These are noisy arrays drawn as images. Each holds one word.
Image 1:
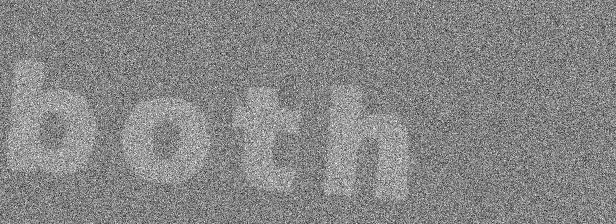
both
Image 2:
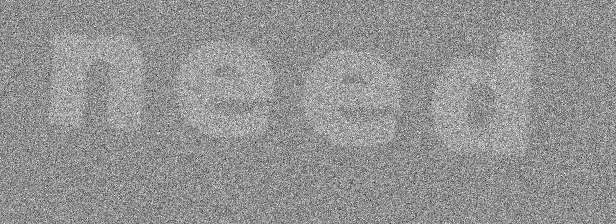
need
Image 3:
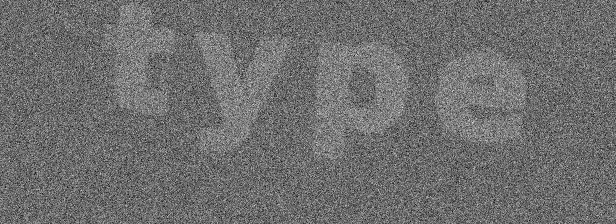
type
